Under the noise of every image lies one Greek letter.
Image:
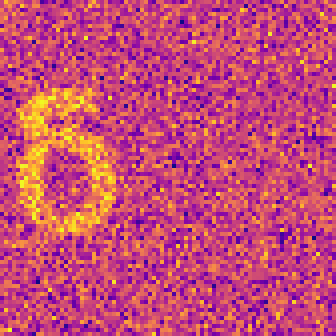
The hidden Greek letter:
delta
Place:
middle left
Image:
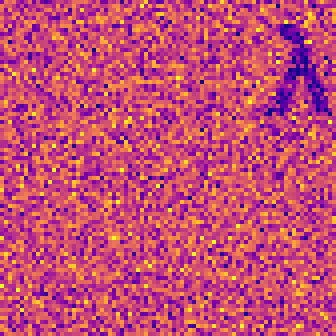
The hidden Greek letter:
lambda
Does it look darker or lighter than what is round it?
darker
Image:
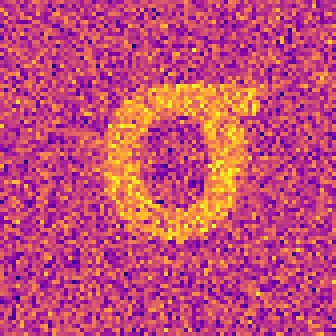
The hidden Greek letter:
sigma
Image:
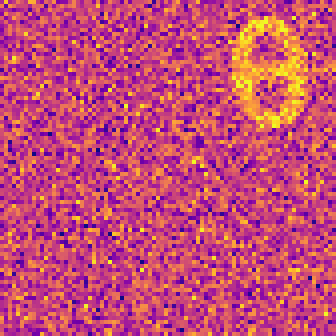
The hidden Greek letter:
theta
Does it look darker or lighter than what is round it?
lighter
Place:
top right
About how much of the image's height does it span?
a third
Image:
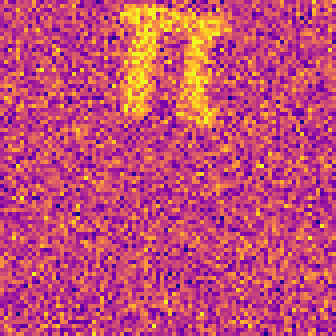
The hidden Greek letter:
pi
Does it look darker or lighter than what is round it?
lighter
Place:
top middle
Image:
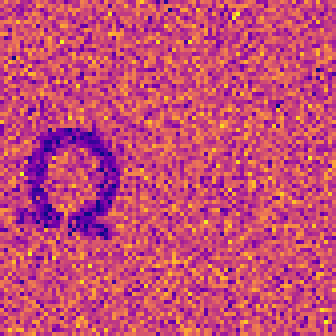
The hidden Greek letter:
omega
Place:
middle left
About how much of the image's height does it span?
a third
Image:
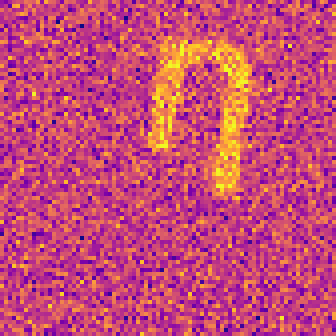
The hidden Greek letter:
eta
